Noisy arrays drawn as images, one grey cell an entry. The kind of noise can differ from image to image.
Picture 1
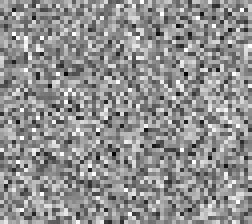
independent entries
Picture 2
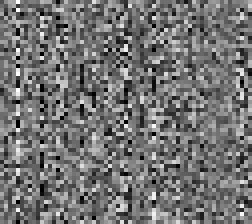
columns of uneven size
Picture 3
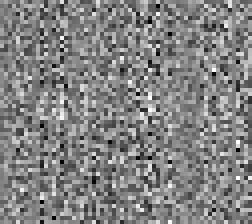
columns of uneven size
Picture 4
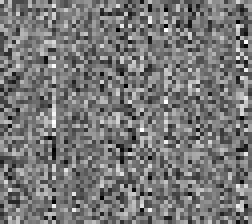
columns of uneven size
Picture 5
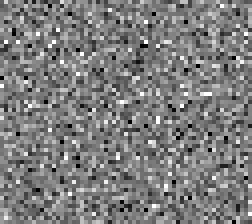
heavy tails
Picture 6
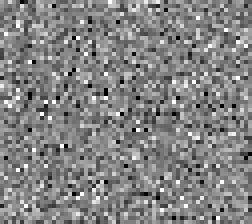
heavy tails
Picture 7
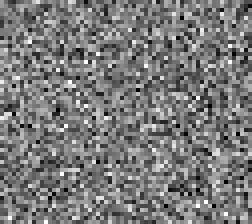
independent entries
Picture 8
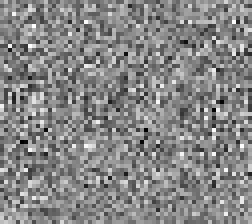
low rank plus noise
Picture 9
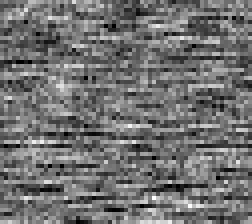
streaked along the rows
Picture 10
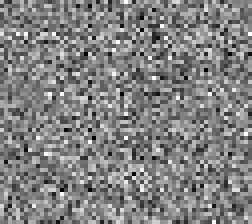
low rank plus noise
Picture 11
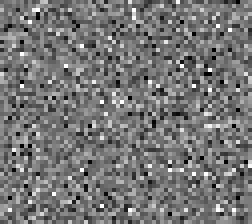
heavy tails
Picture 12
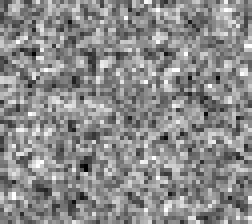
blotchy
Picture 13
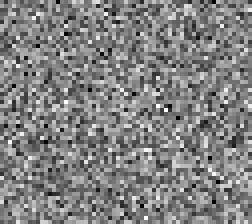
independent entries
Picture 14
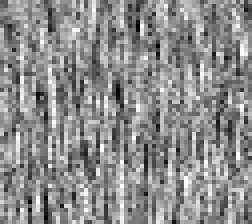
streaked along the columns
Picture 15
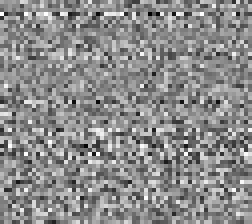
rows of uneven size
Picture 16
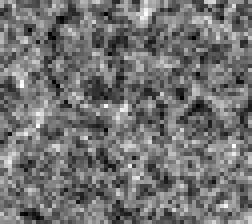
blotchy
